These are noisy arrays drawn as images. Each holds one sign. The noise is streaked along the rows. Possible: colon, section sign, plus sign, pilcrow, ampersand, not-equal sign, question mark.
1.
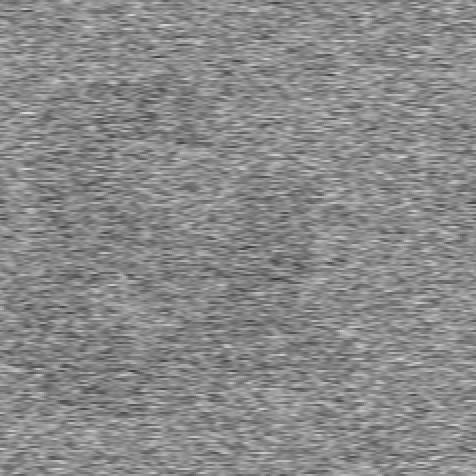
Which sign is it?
ampersand
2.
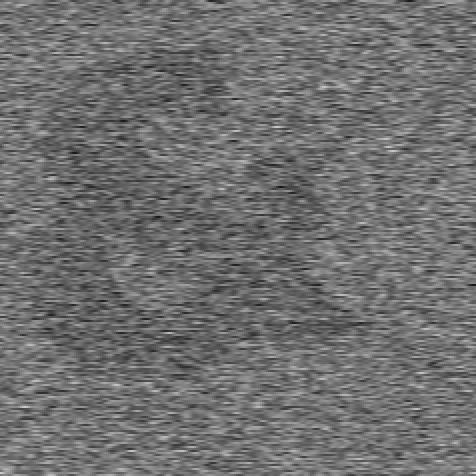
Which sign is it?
ampersand
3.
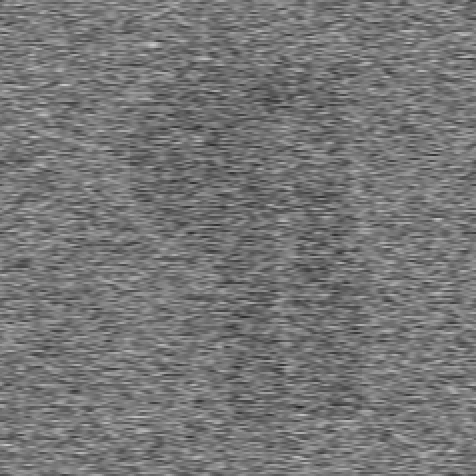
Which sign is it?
pilcrow
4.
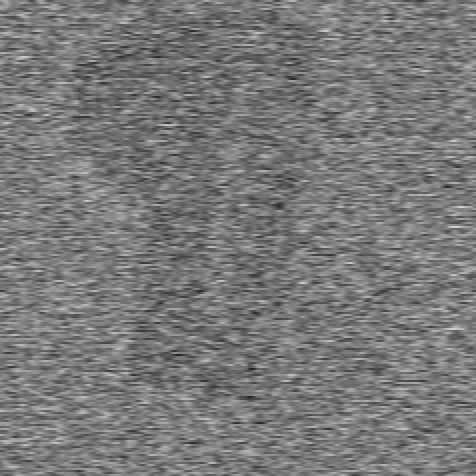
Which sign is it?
pilcrow
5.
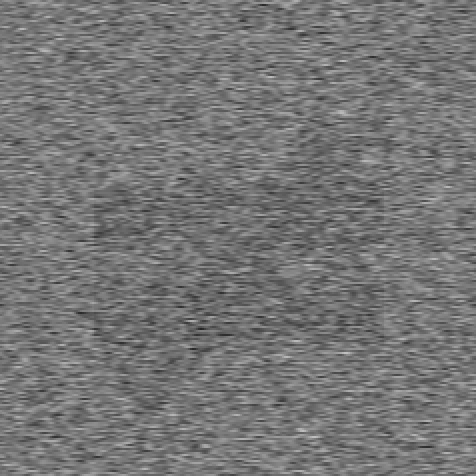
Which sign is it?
not-equal sign
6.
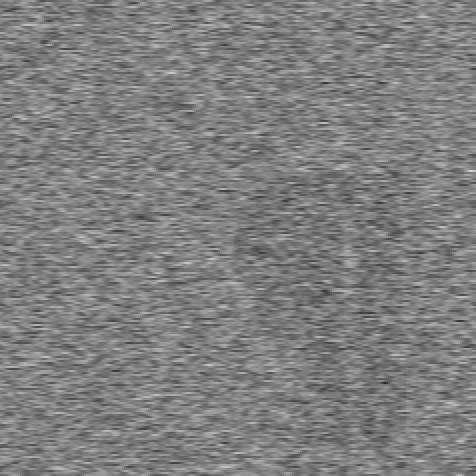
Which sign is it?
pilcrow
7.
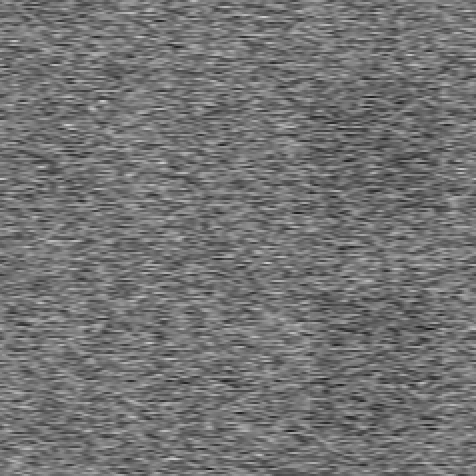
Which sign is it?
colon
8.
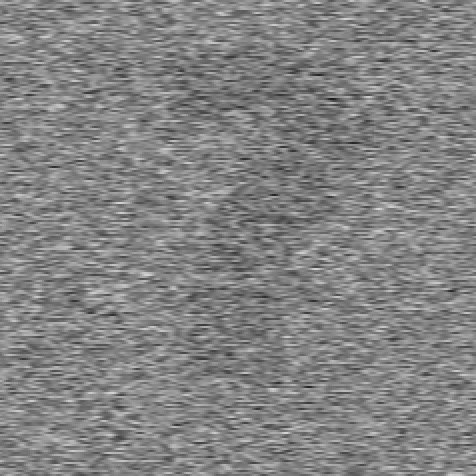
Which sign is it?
question mark
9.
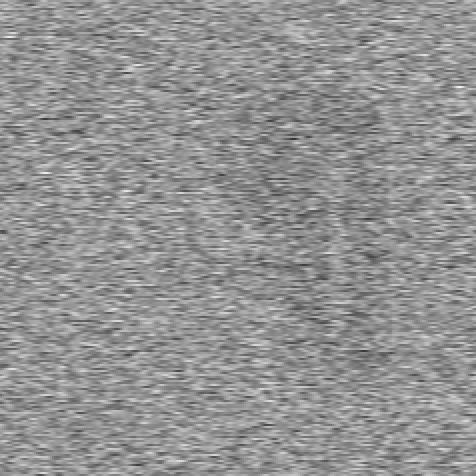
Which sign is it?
pilcrow
